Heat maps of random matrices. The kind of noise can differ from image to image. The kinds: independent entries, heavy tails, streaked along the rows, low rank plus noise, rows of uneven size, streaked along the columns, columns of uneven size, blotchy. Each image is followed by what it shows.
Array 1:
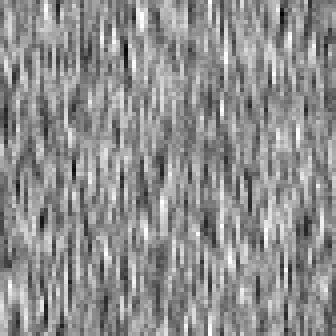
streaked along the columns
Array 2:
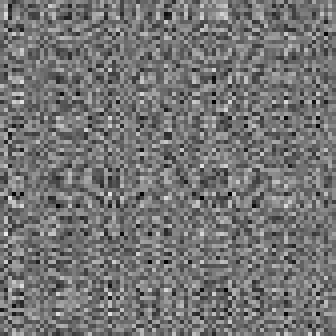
low rank plus noise
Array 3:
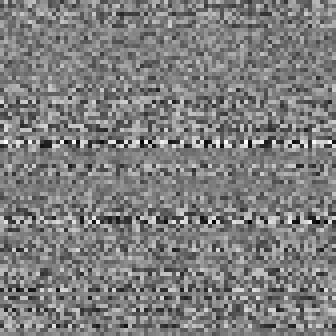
rows of uneven size
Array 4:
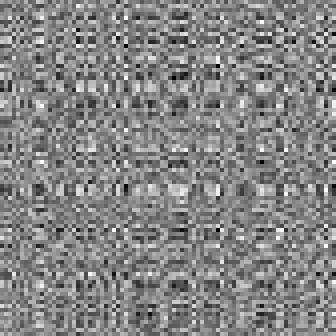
low rank plus noise
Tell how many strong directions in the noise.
one
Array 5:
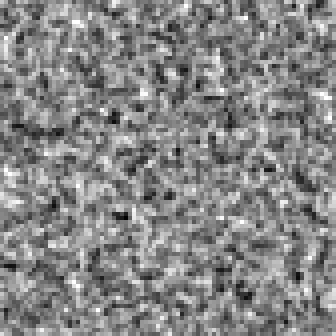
blotchy
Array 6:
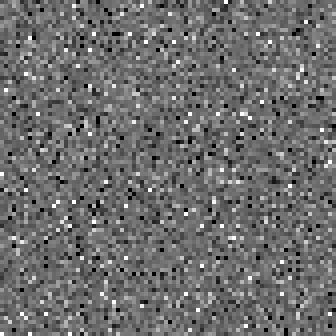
heavy tails
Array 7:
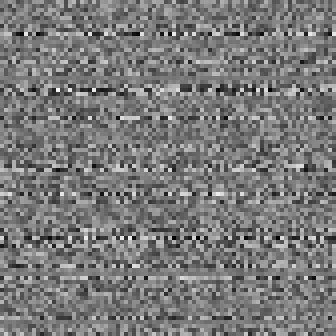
rows of uneven size
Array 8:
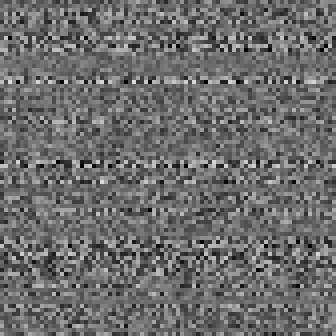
rows of uneven size
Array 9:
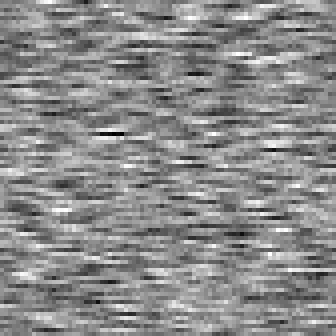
streaked along the rows
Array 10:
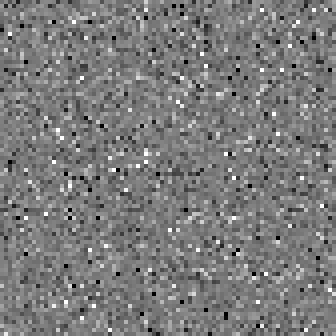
heavy tails
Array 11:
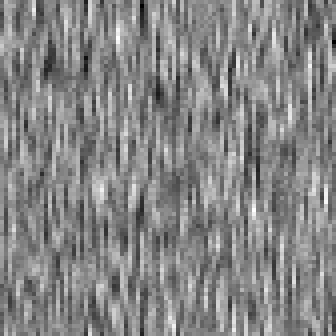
streaked along the columns
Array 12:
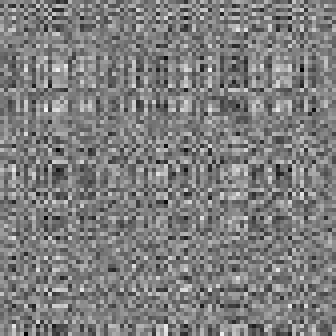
low rank plus noise
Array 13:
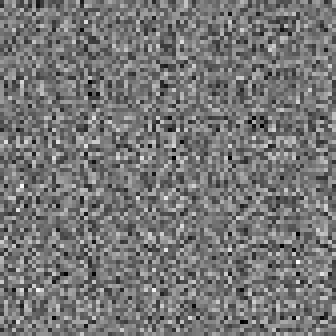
low rank plus noise
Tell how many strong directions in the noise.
three or four
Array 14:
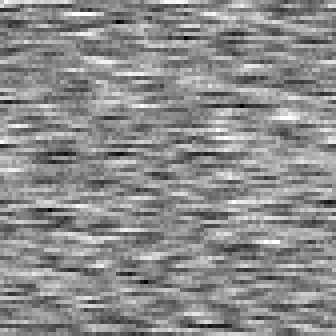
streaked along the rows
